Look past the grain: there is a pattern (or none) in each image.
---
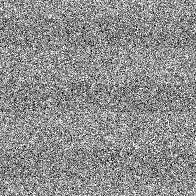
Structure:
horizontal stripes
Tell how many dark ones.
3
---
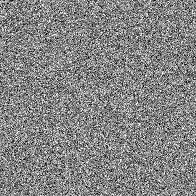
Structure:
only noise
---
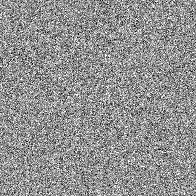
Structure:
only noise
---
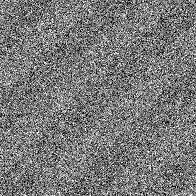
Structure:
diagonal stripes
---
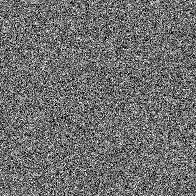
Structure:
only noise
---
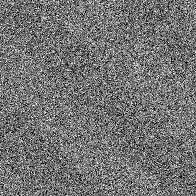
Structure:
diagonal stripes
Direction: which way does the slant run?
top left to bottom right
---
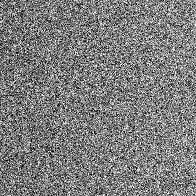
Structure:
a smooth slope
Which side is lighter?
right
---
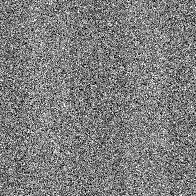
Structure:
vertical stripes
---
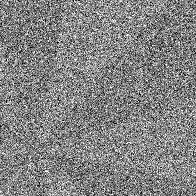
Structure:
spokes from one point
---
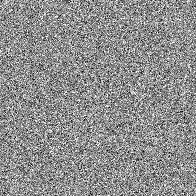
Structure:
only noise
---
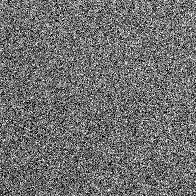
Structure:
a smooth slope
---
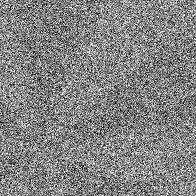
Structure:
spokes from one point
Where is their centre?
bottom left
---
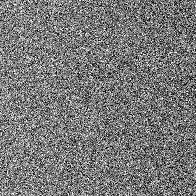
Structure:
a smooth slope
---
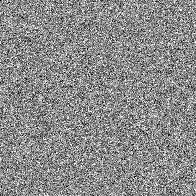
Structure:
only noise
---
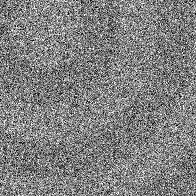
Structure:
rings round one point
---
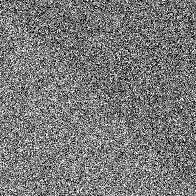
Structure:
a sharp edge
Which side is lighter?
bottom left
